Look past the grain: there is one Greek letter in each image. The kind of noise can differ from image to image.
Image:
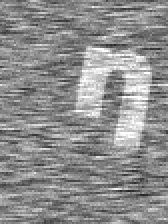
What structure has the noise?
streaked along the rows
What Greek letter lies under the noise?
eta
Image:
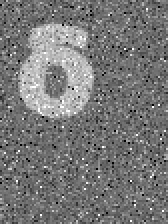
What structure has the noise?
heavy tails
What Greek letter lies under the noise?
delta
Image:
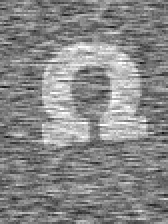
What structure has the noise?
streaked along the rows
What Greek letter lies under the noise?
omega
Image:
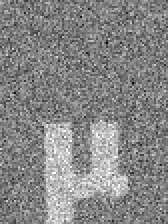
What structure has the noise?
independent entries
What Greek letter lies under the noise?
mu
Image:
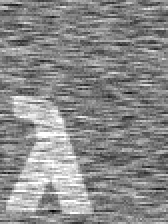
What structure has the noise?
streaked along the rows
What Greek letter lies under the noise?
lambda
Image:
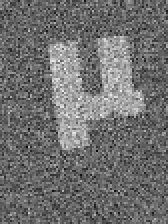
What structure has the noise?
low rank plus noise
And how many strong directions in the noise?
five to eight
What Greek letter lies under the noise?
mu
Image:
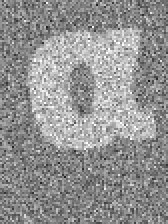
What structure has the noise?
independent entries
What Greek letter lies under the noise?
alpha
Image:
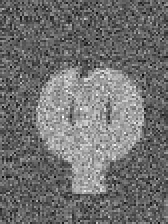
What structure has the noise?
low rank plus noise
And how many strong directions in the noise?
five to eight
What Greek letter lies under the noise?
phi
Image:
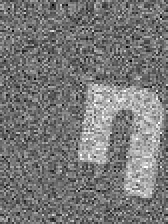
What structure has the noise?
low rank plus noise
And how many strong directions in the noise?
three or four
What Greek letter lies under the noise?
eta
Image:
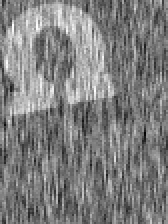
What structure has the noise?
streaked along the columns
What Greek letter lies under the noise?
omega
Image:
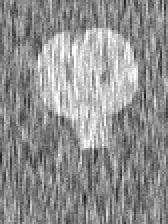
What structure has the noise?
streaked along the columns
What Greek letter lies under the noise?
phi
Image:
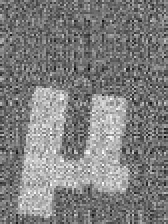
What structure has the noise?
low rank plus noise
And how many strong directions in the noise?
two
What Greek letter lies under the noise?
mu
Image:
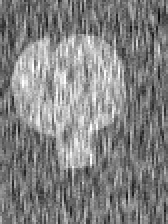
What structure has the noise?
streaked along the columns
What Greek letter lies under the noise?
phi
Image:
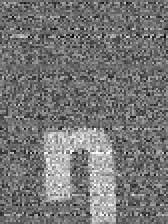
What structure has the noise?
rows of uneven size
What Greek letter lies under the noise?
eta
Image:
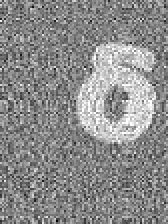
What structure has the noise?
low rank plus noise
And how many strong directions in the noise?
two
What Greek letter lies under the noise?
delta
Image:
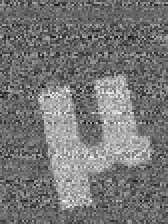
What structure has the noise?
rows of uneven size
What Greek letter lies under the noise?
mu
